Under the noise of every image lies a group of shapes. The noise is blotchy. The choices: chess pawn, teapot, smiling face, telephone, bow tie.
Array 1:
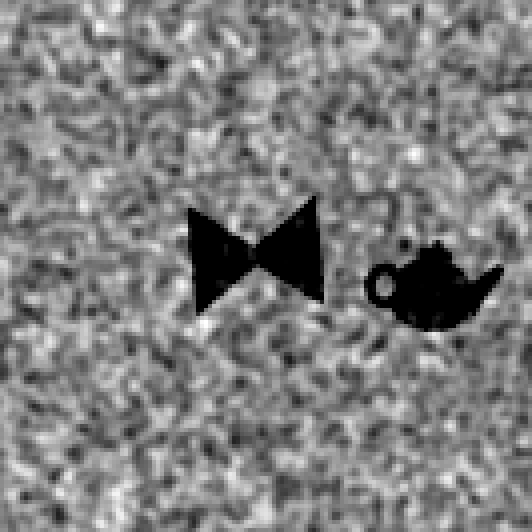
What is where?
centre: dark bow tie; middle right: dark teapot
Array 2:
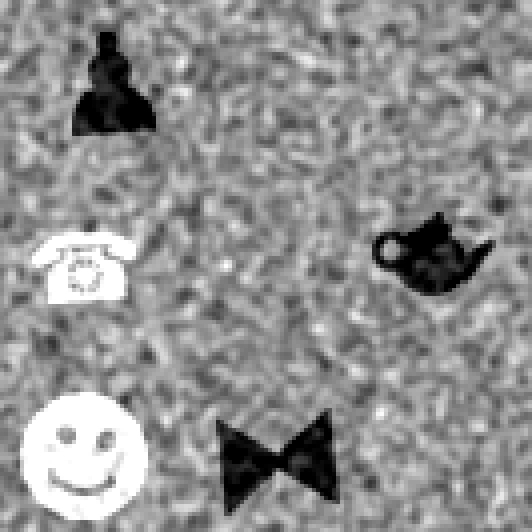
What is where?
top left: dark chess pawn; middle left: light telephone; middle right: dark teapot; bottom left: light smiling face; bottom middle: dark bow tie
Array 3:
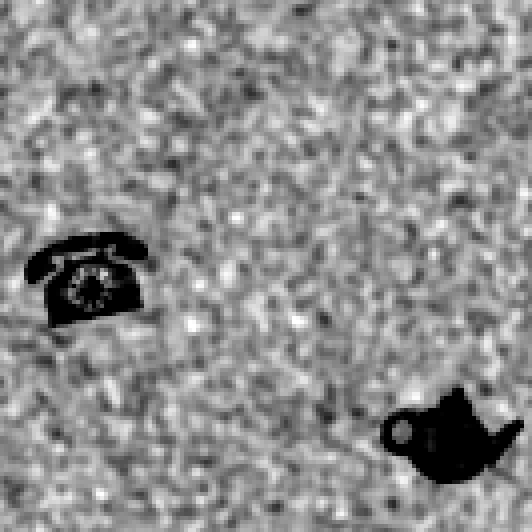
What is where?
middle left: dark telephone; bottom right: dark teapot
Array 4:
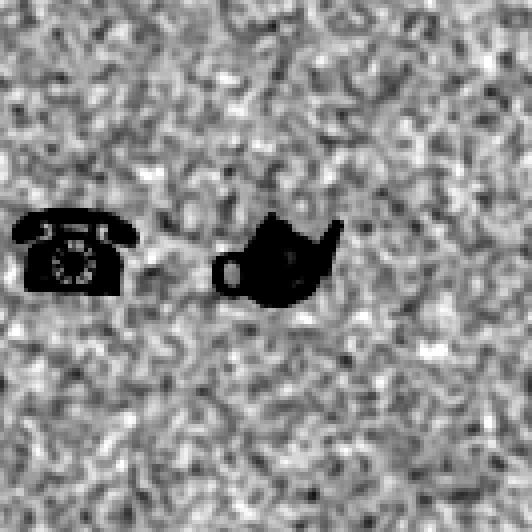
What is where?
middle left: dark telephone; centre: dark teapot
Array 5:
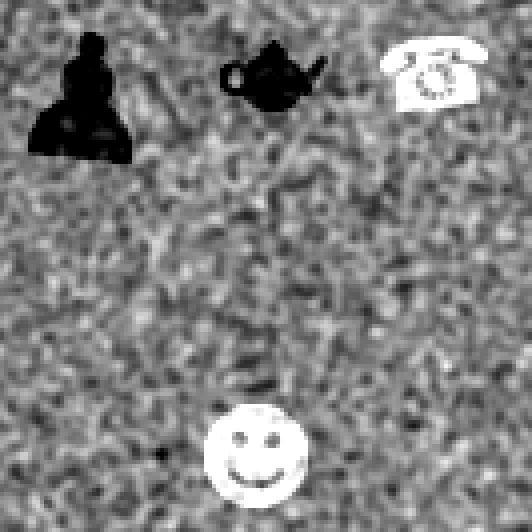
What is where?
top left: dark chess pawn; top middle: dark teapot; top right: light telephone; bottom middle: light smiling face
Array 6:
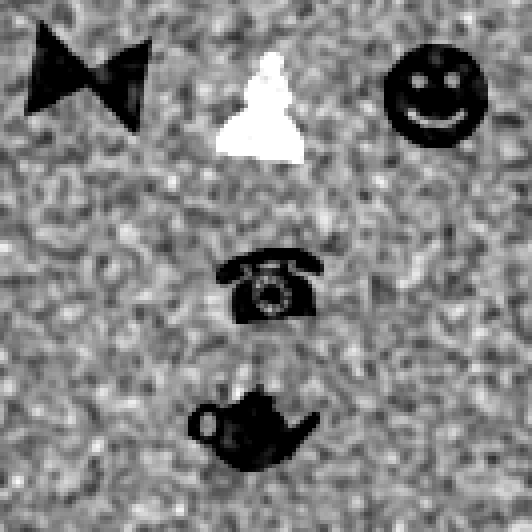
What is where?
top left: dark bow tie; top middle: light chess pawn; top right: dark smiling face; centre: dark telephone; bottom middle: dark teapot
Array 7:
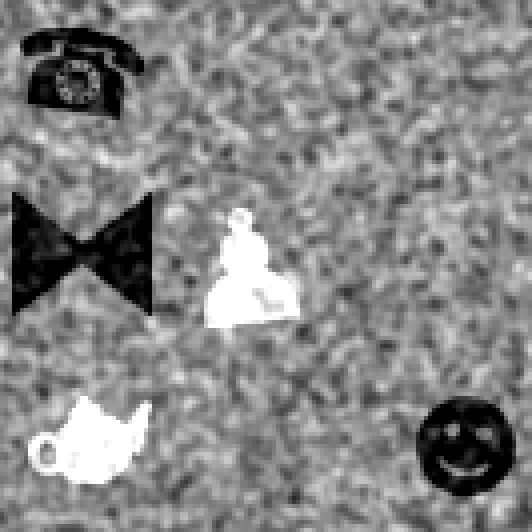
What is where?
top left: dark telephone; middle left: dark bow tie; centre: light chess pawn; bottom left: light teapot; bottom right: dark smiling face
